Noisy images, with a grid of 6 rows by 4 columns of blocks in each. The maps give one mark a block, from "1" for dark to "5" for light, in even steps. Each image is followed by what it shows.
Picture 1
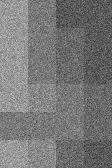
5 3 1 1
5 3 2 1
5 3 2 1
5 4 3 2
3 3 3 2
5 4 2 1
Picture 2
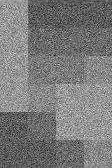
5 1 1 1
5 2 2 2
5 3 3 4
5 4 5 5
1 2 5 5
1 1 2 4
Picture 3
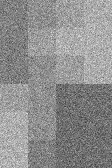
2 3 4 5
2 4 5 5
2 3 4 5
4 3 1 1
5 3 1 1
5 2 1 1
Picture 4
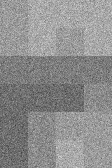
4 5 5 5
4 5 4 5
2 2 2 2
1 1 1 3
1 3 4 4
1 3 5 4
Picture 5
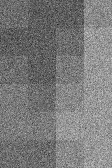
2 1 1 4
1 1 2 5
2 1 3 5
3 2 4 5
3 3 5 5
2 2 4 5
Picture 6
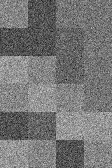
4 1 3 3
1 1 2 3
5 4 2 3
4 5 4 3
1 2 5 5
5 4 1 4
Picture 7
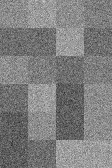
4 5 4 3
2 2 5 2
4 3 2 3
2 5 1 4
1 4 1 4
1 2 5 5
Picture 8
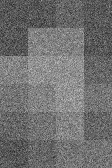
1 1 2 1
1 4 4 1
4 5 5 2
3 4 5 3
2 3 4 2
1 2 3 3
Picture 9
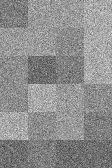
2 4 4 5
4 4 3 5
3 1 2 5
3 5 4 3
5 3 4 2
1 2 1 1
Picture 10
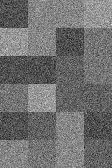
1 4 4 5
5 4 1 3
1 1 2 3
3 5 2 2
1 2 4 1
4 3 4 2
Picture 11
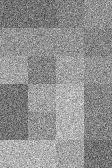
1 1 2 3
3 3 3 2
4 2 4 3
1 4 5 2
1 3 5 2
5 5 4 1
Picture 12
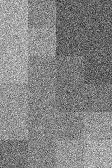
5 3 1 1
5 4 1 1
5 3 2 1
4 3 2 2
4 3 3 4
2 3 4 5
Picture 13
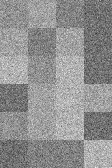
3 4 2 1
4 2 4 1
5 3 5 1
1 4 5 4
3 4 5 1
1 2 2 5
